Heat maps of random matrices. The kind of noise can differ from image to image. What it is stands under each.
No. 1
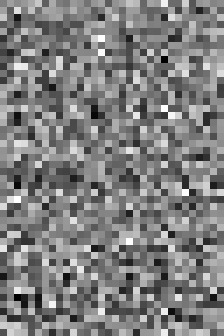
low rank plus noise
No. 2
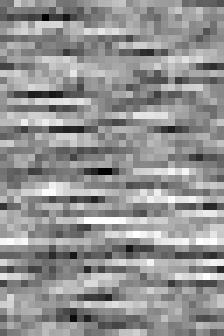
streaked along the rows
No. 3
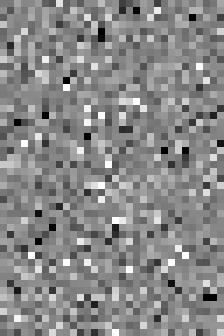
heavy tails
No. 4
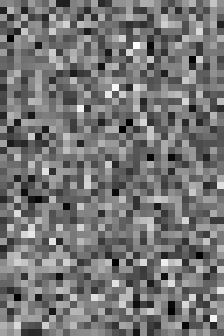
independent entries
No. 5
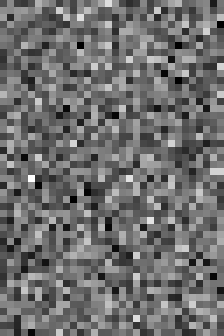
independent entries
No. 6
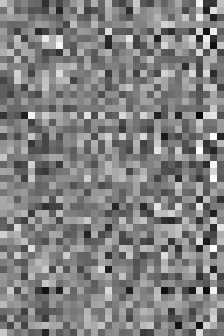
low rank plus noise
